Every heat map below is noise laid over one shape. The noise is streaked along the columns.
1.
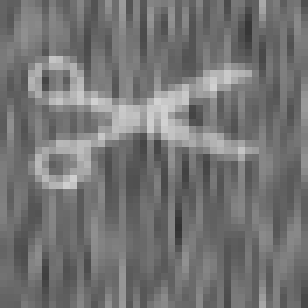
light pair of scissors
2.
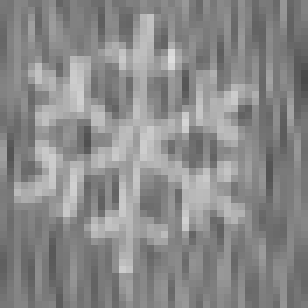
light snowflake
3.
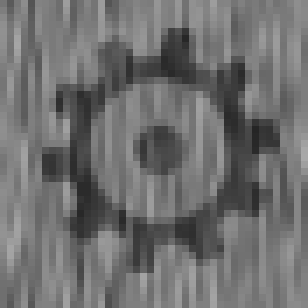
dark gear
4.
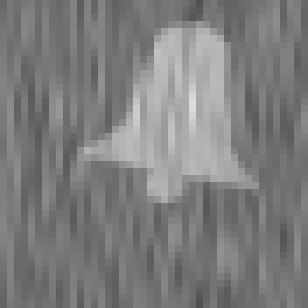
light bell
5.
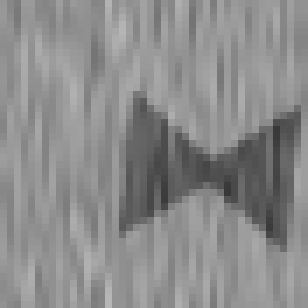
dark bow tie
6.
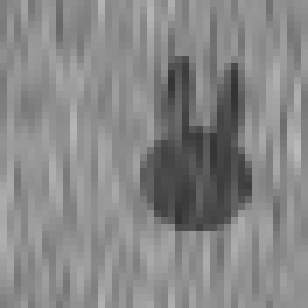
dark rabbit's head
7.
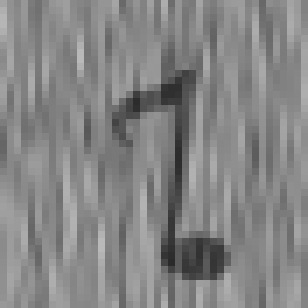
dark musical note
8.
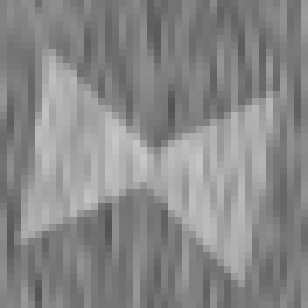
light bow tie
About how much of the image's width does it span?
nearly all
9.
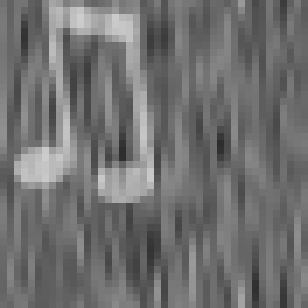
light pair of musical notes
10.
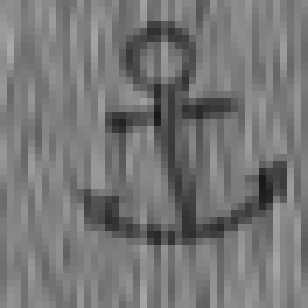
dark anchor
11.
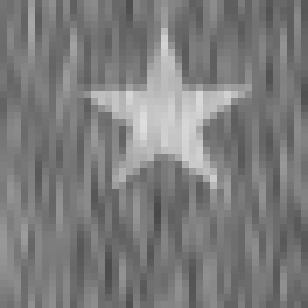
light star
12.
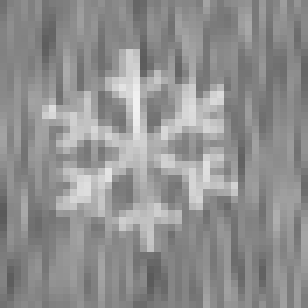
light snowflake
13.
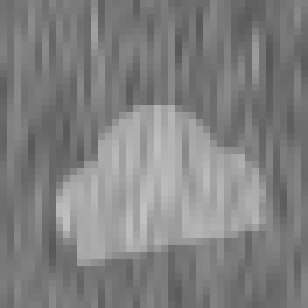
light cloud
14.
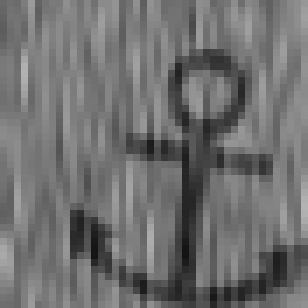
dark anchor
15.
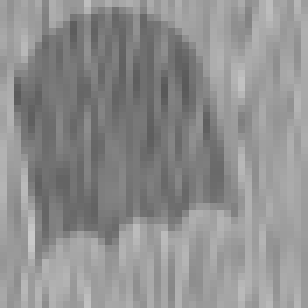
dark ghost
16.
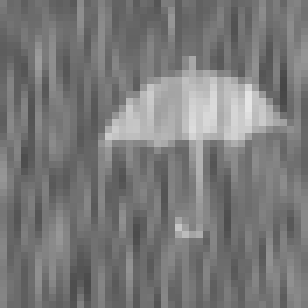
light umbrella
